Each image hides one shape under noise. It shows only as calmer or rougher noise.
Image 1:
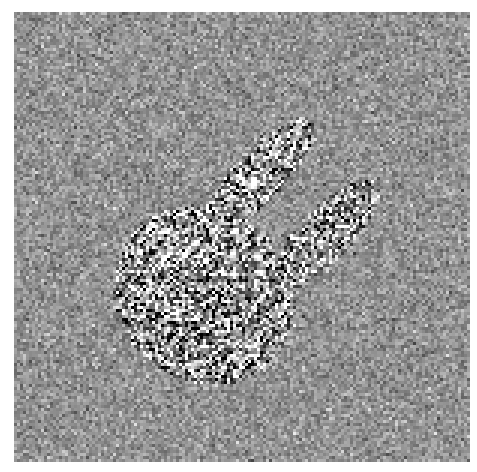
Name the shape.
rabbit's head
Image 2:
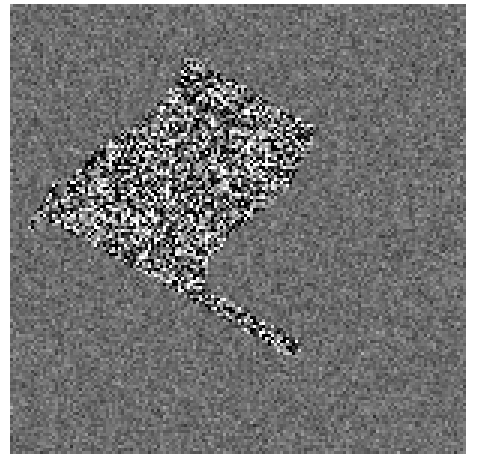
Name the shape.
flag
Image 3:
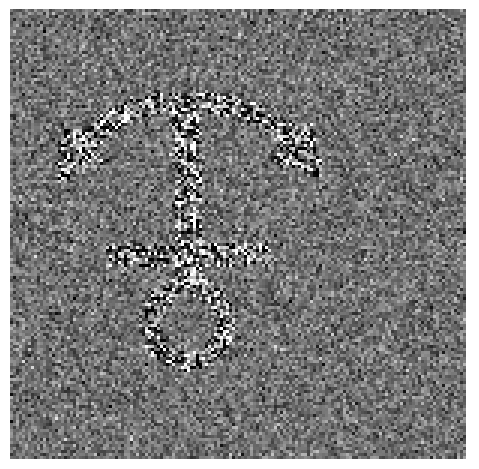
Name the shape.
anchor
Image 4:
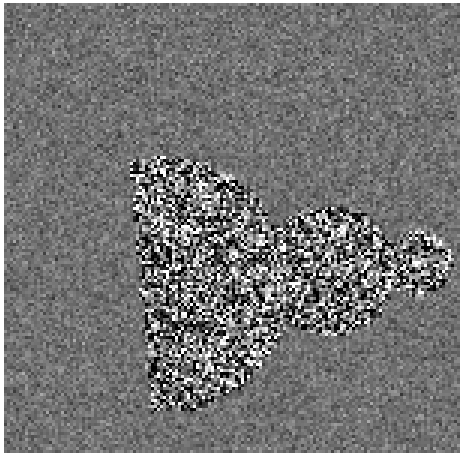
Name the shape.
chess pawn
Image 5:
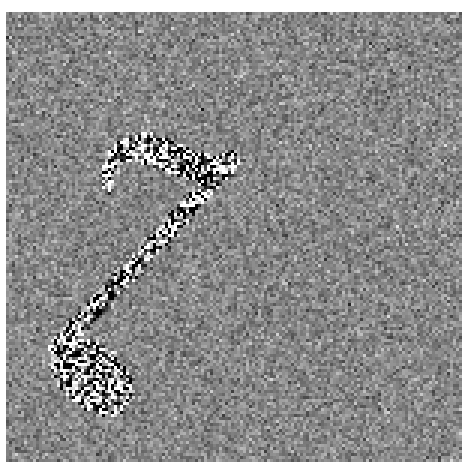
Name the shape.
musical note
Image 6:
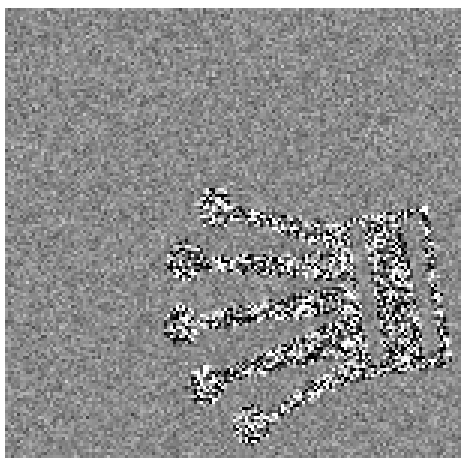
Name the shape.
chess queen
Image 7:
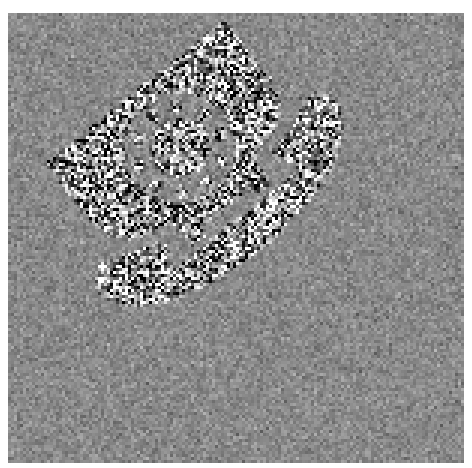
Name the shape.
telephone
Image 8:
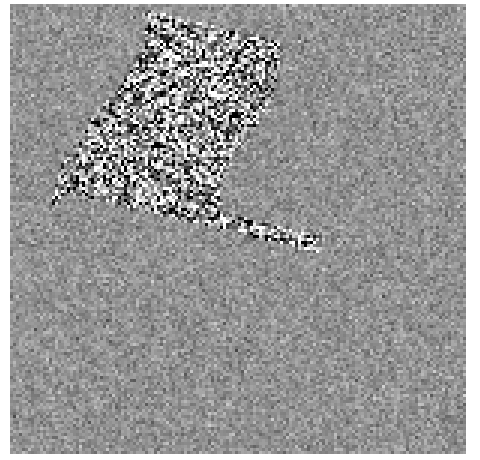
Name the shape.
flag
